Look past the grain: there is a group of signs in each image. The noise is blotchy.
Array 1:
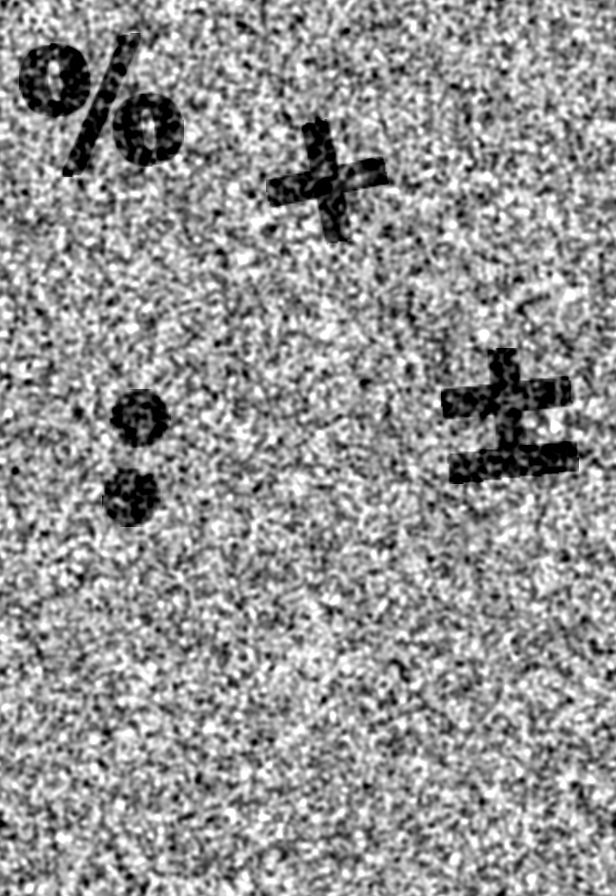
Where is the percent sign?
top left
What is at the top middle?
plus sign
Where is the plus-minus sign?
middle right
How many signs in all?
4
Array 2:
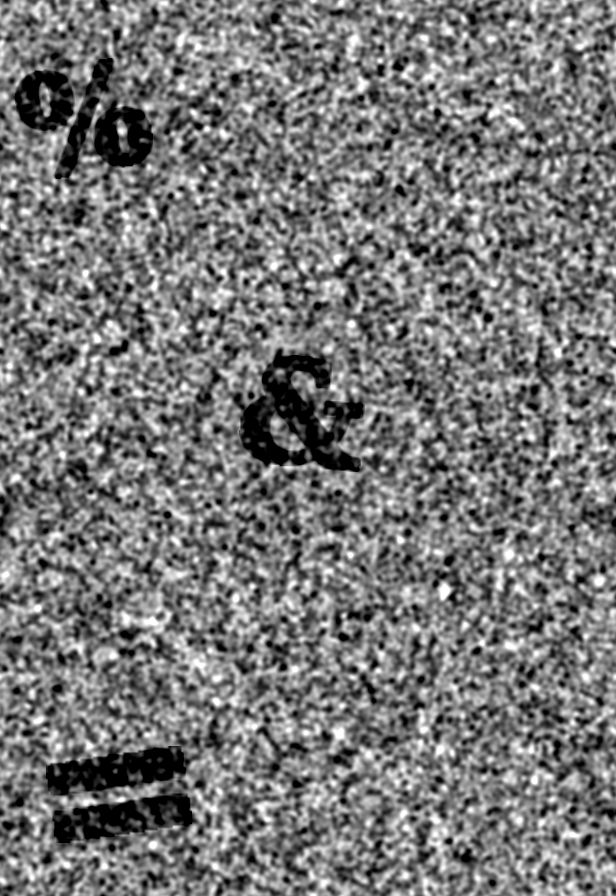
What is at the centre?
ampersand
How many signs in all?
3
